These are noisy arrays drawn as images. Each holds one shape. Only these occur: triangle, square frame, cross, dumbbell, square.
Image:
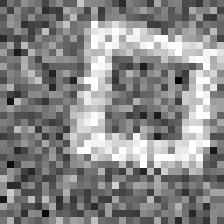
square frame
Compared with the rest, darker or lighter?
lighter
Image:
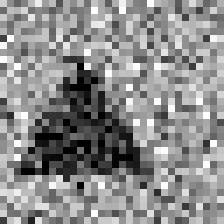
triangle
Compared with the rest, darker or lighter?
darker
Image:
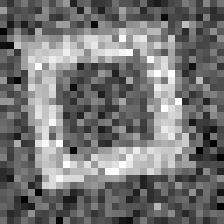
square frame
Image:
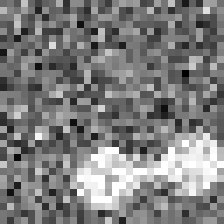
dumbbell
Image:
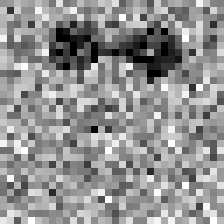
dumbbell
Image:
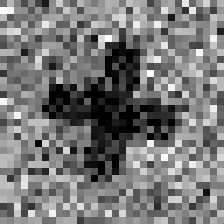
cross
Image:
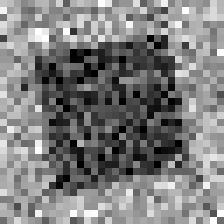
square
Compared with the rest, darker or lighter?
darker
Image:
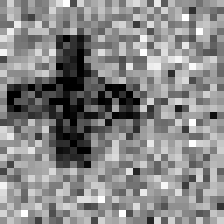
cross
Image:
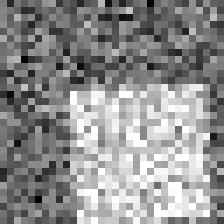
square
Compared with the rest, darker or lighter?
lighter
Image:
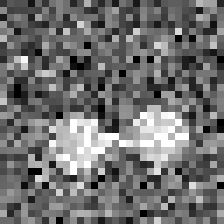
dumbbell
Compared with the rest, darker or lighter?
lighter
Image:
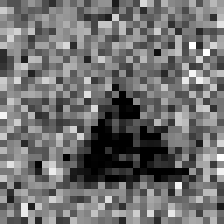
triangle
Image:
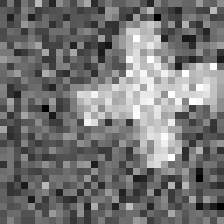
cross
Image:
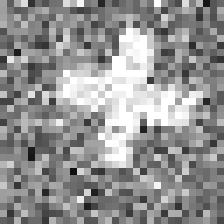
cross
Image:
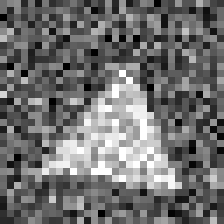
triangle
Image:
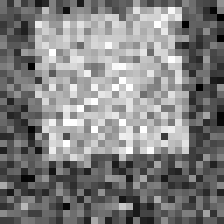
square
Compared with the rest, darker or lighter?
lighter
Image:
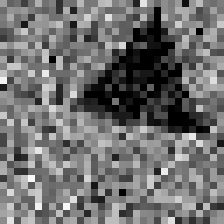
triangle
